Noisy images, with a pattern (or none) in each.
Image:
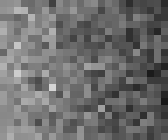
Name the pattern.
a smooth slope
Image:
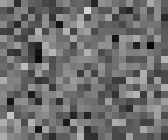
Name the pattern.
only noise
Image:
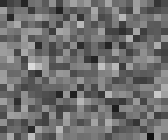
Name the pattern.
only noise
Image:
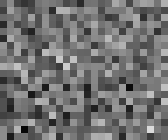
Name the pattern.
only noise
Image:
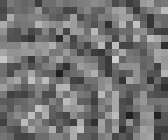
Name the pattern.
rings round one point
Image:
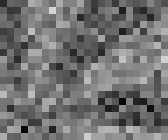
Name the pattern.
spokes from one point
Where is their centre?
bottom left
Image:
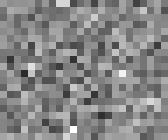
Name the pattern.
only noise
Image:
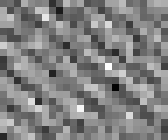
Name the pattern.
diagonal stripes
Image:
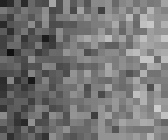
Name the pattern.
a smooth slope
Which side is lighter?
right
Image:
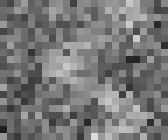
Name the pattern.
a wavy band
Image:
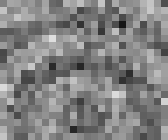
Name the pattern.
rings round one point
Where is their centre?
bottom middle
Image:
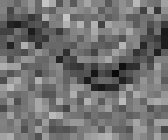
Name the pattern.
a wavy band
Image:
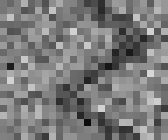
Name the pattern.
a wavy band
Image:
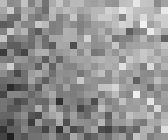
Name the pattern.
a smooth slope
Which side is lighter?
top right
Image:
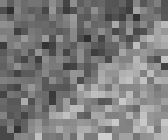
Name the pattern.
a sharp edge
